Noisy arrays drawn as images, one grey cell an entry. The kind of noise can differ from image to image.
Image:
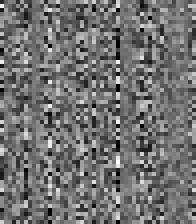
columns of uneven size
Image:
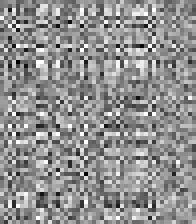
low rank plus noise
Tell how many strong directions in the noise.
one
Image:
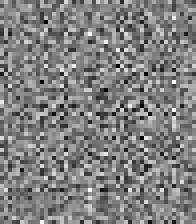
low rank plus noise
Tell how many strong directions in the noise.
three or four
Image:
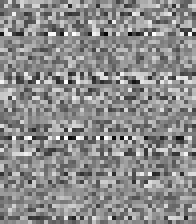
rows of uneven size
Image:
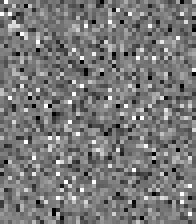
heavy tails
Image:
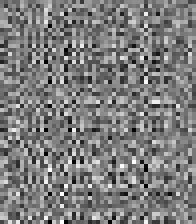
low rank plus noise
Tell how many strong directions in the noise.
two
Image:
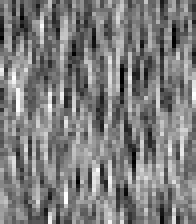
streaked along the columns
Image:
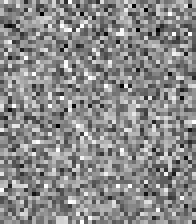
independent entries
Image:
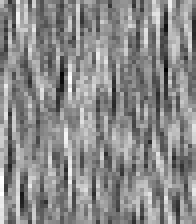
streaked along the columns
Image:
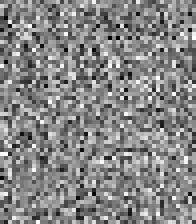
low rank plus noise
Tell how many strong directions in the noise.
five to eight
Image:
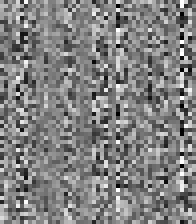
columns of uneven size
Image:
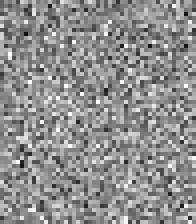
independent entries
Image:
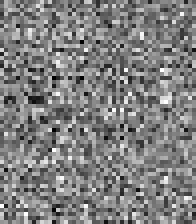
low rank plus noise
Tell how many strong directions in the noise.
three or four
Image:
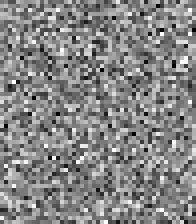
independent entries
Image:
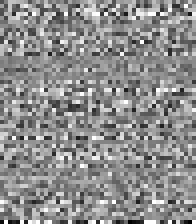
rows of uneven size
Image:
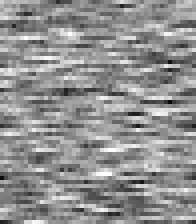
streaked along the rows
